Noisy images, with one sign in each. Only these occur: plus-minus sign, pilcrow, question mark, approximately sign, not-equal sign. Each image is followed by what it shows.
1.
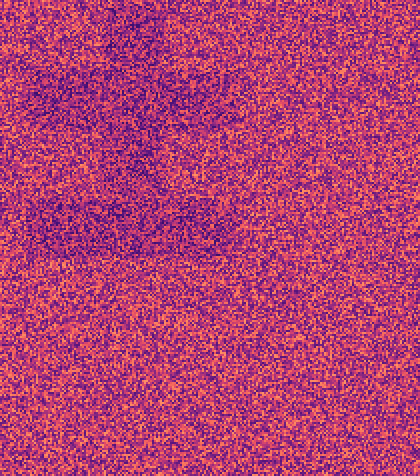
plus-minus sign
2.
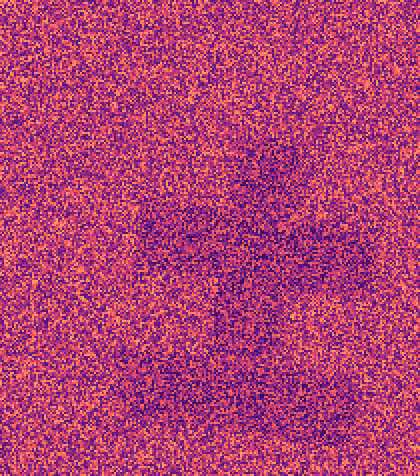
plus-minus sign
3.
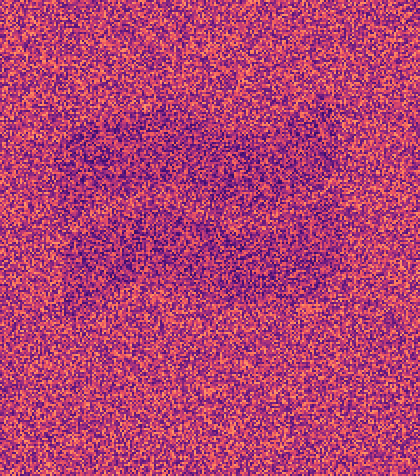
approximately sign
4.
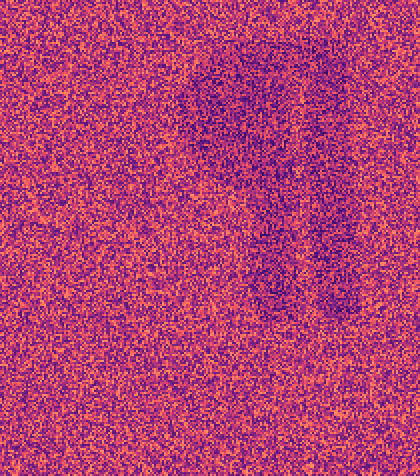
pilcrow
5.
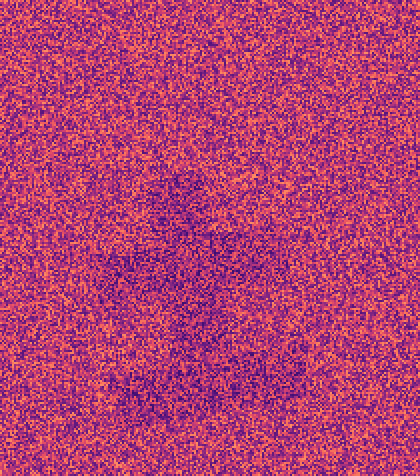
plus-minus sign
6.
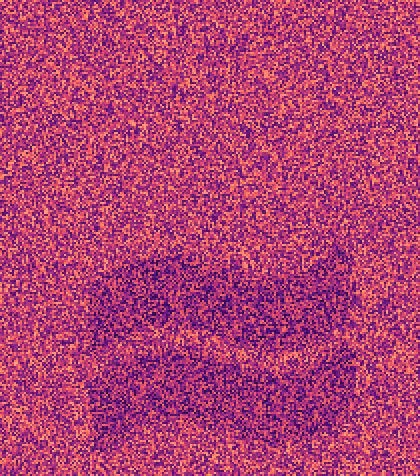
approximately sign
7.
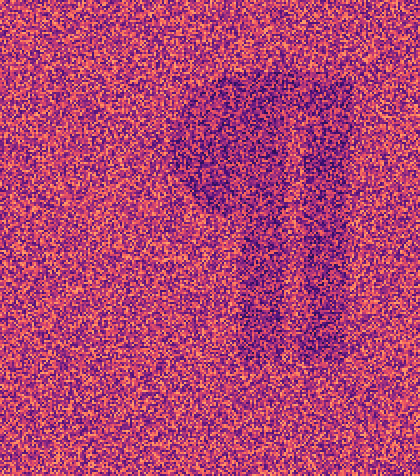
pilcrow
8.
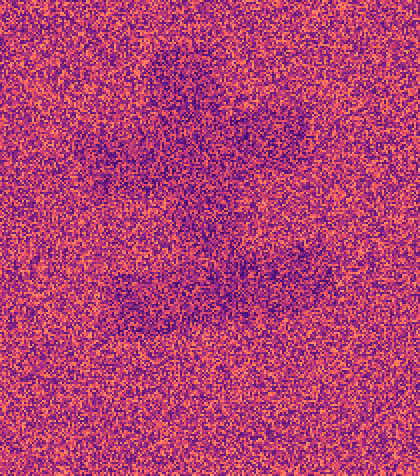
plus-minus sign
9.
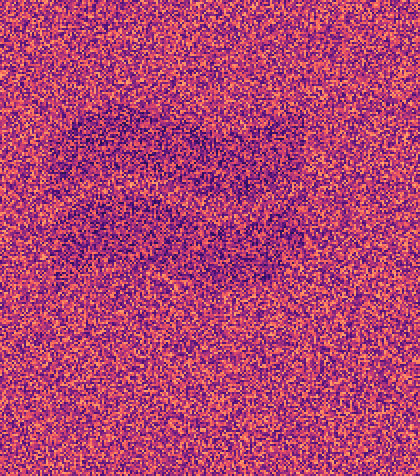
approximately sign
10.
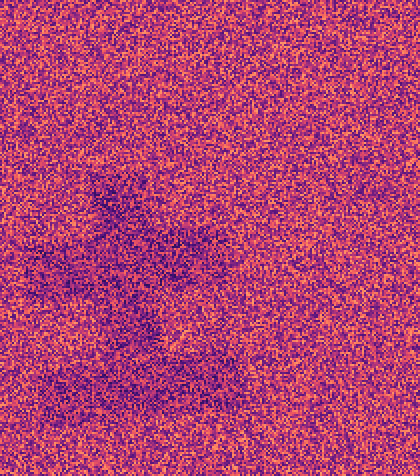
plus-minus sign
